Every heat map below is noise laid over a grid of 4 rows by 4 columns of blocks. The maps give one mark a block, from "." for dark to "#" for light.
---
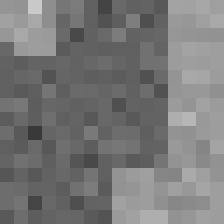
# . . #
. . . #
. . . #
. . # #
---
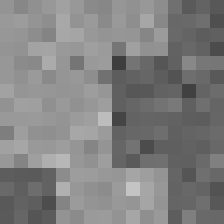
# # # .
# # . .
# # . .
. # # .
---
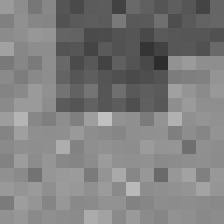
# . . .
# . . #
# # # #
# # # #
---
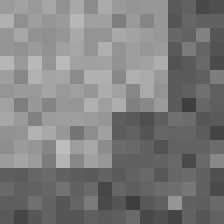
# # # .
# # # .
# # . .
. . . .
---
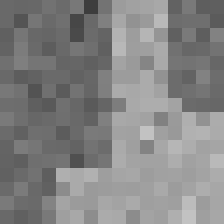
. . # .
. . # .
. . # #
. # # #
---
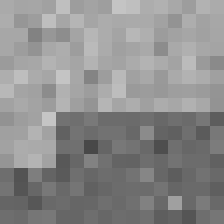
# # # #
# # # #
# . . .
. . . .
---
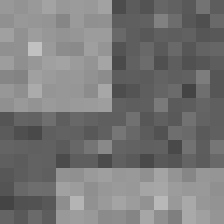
# # . .
# # . .
. . . .
. # # #
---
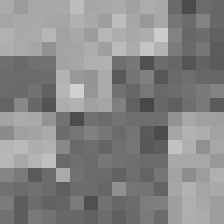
# # # .
. # . .
# . . #
. . . #
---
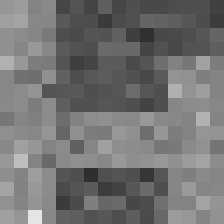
# . . .
# . . #
# # # #
# . . #
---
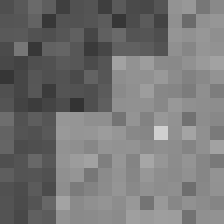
. . . #
. . # #
. # # #
. # # #
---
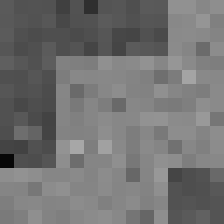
. . . #
. # # #
. # # #
# # # .
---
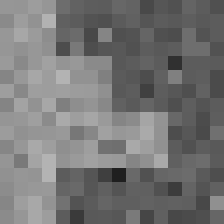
# . . .
# # . .
# # # .
# . . .
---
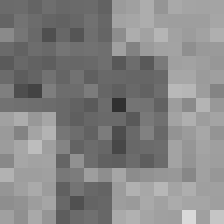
. . # #
. . . #
# . . #
# . # #
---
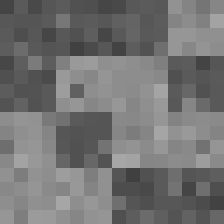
. . . #
. # # .
# . # #
# # . .
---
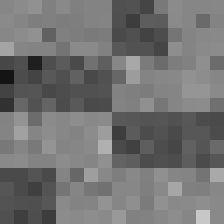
# # . #
. . # #
# # . .
. # # #
